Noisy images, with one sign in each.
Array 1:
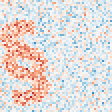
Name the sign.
section sign
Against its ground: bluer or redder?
redder
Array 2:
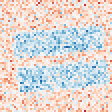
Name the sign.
equals sign
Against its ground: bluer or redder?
bluer
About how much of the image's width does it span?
nearly all
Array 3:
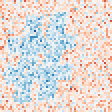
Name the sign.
hash sign
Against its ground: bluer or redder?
bluer
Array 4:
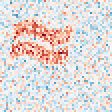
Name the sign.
approximately sign
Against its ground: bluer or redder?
redder
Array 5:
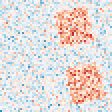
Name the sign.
colon
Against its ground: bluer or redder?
redder
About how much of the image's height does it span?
nearly all
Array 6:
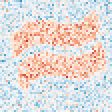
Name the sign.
approximately sign
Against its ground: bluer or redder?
redder
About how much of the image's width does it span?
nearly all
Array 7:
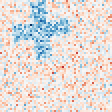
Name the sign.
plus sign
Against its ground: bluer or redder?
bluer
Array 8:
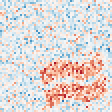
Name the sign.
approximately sign
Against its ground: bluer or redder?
redder
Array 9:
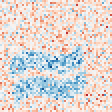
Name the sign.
approximately sign
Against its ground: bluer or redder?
bluer
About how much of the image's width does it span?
two thirds
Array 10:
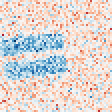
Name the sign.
equals sign
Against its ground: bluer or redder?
bluer
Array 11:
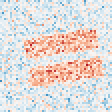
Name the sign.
equals sign
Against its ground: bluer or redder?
redder
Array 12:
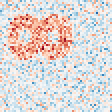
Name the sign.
infinity sign
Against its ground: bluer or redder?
redder
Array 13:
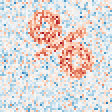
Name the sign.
percent sign
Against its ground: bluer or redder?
redder
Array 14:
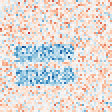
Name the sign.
equals sign
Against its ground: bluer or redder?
bluer
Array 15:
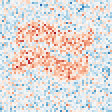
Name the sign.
approximately sign
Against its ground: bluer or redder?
redder
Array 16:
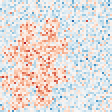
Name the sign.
hash sign
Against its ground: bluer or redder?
redder
